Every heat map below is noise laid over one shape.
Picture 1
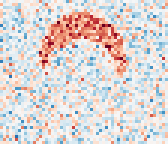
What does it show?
red crescent
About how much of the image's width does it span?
half
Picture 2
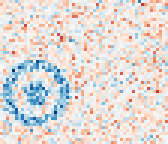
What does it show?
blue bullseye
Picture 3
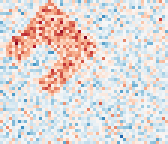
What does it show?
red square with a notch
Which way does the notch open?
down and left
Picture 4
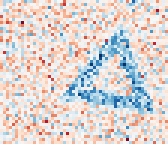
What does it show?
blue triangle frame
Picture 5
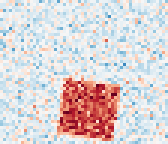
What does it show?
red square, bottom middle
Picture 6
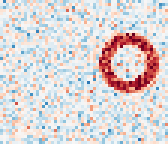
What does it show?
red ring, middle right
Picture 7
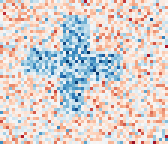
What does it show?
blue cross
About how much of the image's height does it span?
two thirds
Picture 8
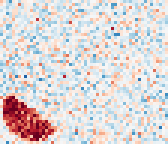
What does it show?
red half disc, bottom left
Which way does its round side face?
down and left
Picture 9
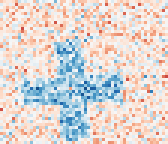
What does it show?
blue cross
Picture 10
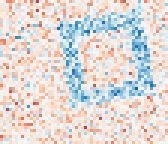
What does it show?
blue square frame
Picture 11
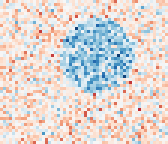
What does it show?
blue disc
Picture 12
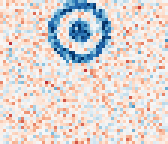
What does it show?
blue bullseye, top middle
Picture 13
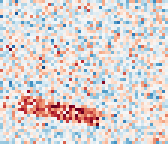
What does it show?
red bar
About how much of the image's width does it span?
half
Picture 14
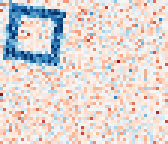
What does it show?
blue square frame, top left
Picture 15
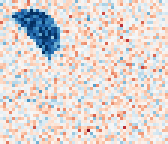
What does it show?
blue half disc, top left
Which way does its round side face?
up and right
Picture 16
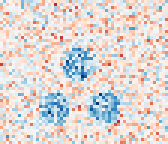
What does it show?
blue three dots
